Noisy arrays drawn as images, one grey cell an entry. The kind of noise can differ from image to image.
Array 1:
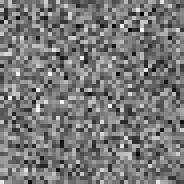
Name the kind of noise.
independent entries
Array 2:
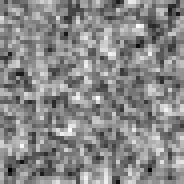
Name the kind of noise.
blotchy
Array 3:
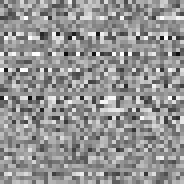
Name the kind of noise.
rows of uneven size
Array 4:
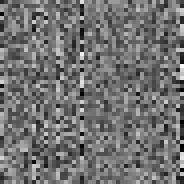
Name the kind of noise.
columns of uneven size
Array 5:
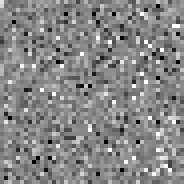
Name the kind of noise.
heavy tails
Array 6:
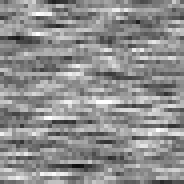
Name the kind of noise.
streaked along the rows
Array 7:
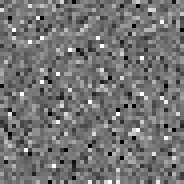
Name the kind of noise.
heavy tails
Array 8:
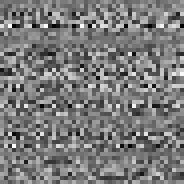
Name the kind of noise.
rows of uneven size
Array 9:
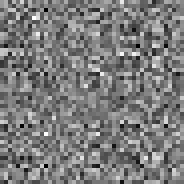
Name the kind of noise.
low rank plus noise
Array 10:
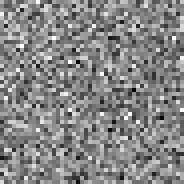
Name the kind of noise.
independent entries
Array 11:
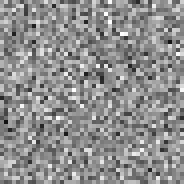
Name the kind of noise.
independent entries
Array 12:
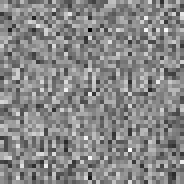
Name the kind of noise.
low rank plus noise
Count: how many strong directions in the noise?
three or four
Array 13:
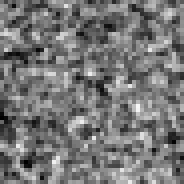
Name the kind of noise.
blotchy
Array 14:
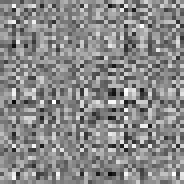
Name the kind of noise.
low rank plus noise
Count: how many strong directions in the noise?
one
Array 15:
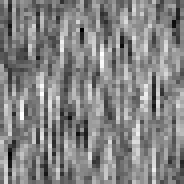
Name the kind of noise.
streaked along the columns
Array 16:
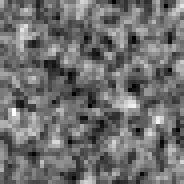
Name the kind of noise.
blotchy
